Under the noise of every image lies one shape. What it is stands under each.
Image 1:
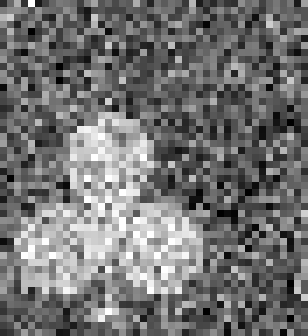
club
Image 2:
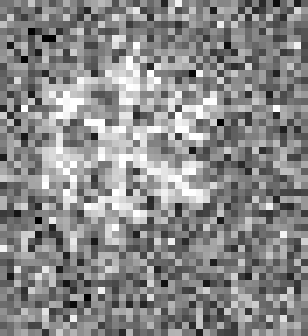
snowflake
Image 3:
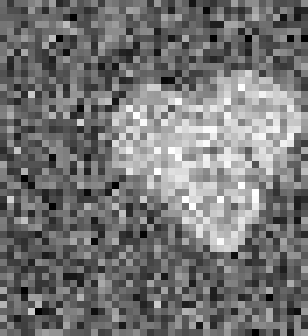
heart
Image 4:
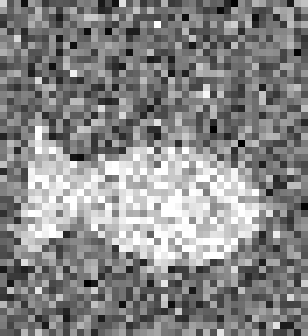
fish
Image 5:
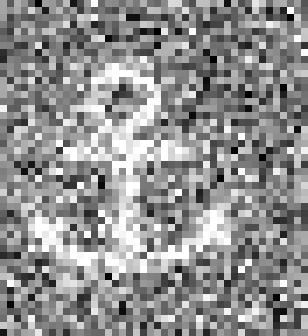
anchor
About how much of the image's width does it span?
two thirds
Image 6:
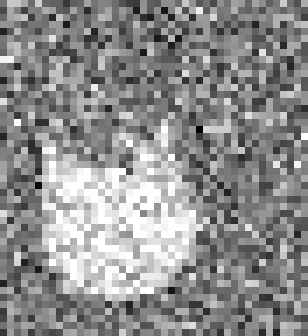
cat's head
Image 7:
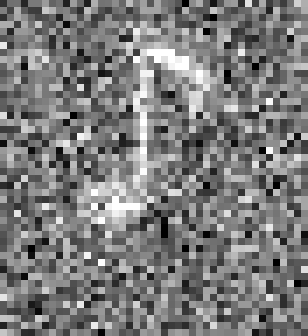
musical note
